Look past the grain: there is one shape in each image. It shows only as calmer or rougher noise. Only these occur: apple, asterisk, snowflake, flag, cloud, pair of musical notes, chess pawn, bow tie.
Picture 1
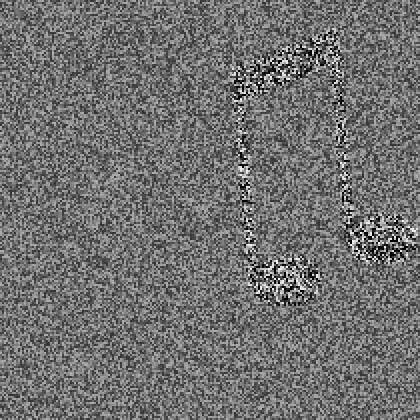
rough pair of musical notes
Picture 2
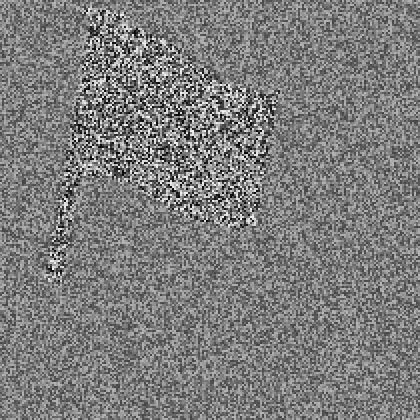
rough flag
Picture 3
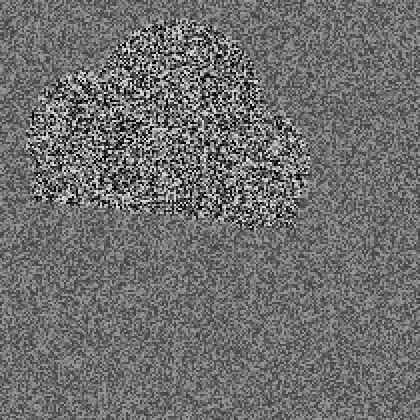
rough cloud
